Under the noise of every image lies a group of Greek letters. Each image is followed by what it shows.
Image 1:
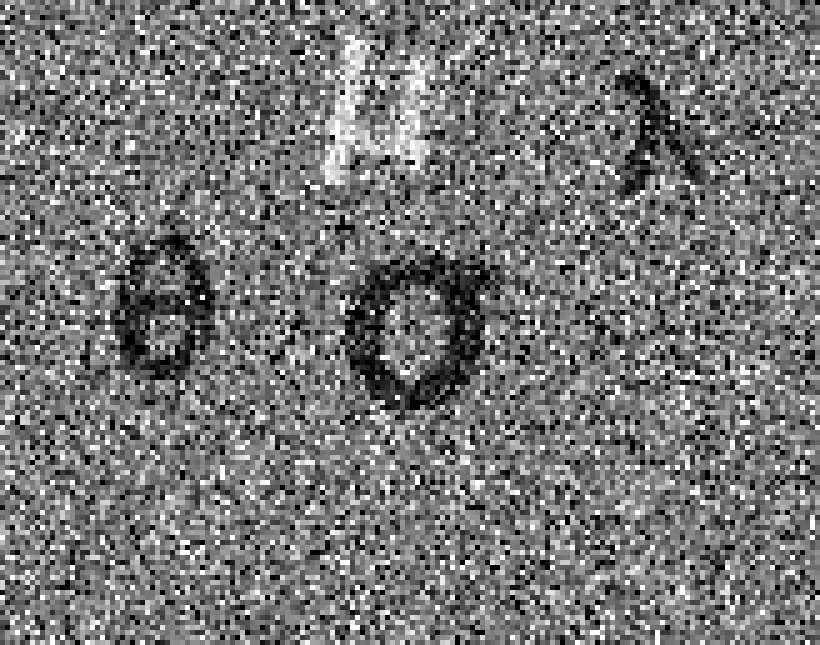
top middle: light mu; top right: dark lambda; middle left: dark theta; centre: dark sigma
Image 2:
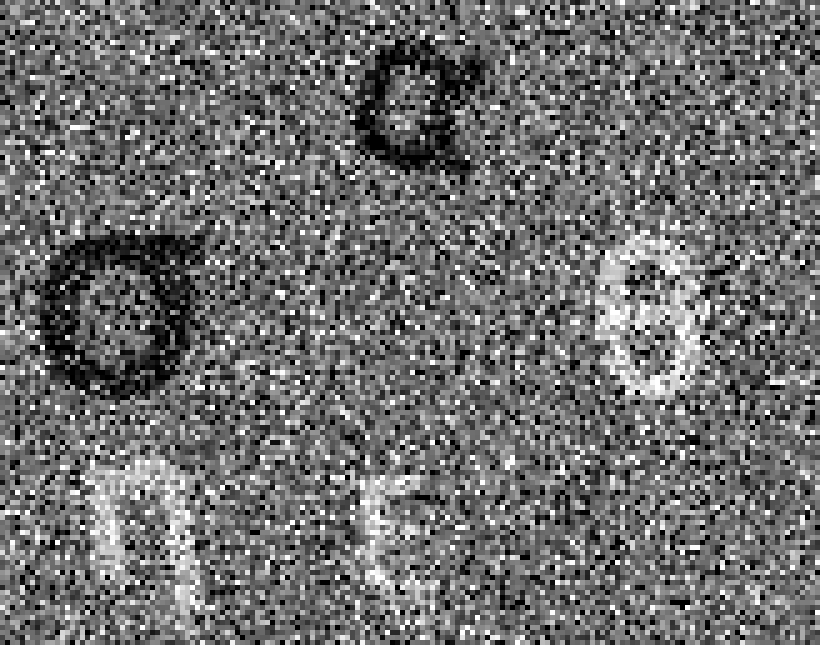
top middle: dark alpha; middle left: dark sigma; middle right: light theta; bottom left: light eta; bottom middle: light xi
